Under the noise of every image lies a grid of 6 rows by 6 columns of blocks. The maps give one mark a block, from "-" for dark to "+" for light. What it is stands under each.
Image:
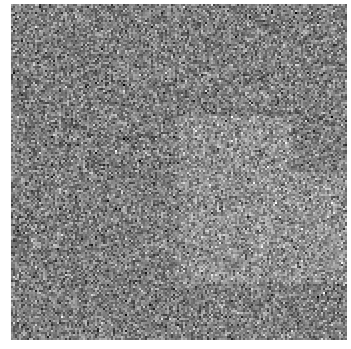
- - - - - -
- - - - - -
- - - + + -
- - - + + +
- - - + + +
- - - - - -
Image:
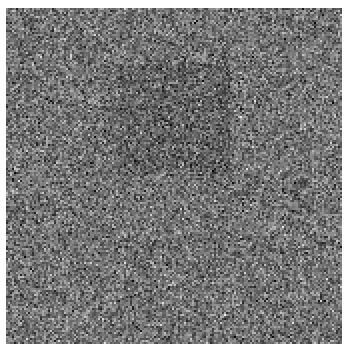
+ + + + + +
+ + - - + +
+ + - - + +
+ + + + + +
+ + + + + +
+ + + + + +
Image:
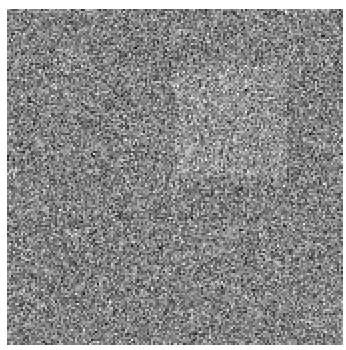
- - - - - -
- - - + + -
- - - + + -
- - - - - -
- - - - - -
- - - - - -
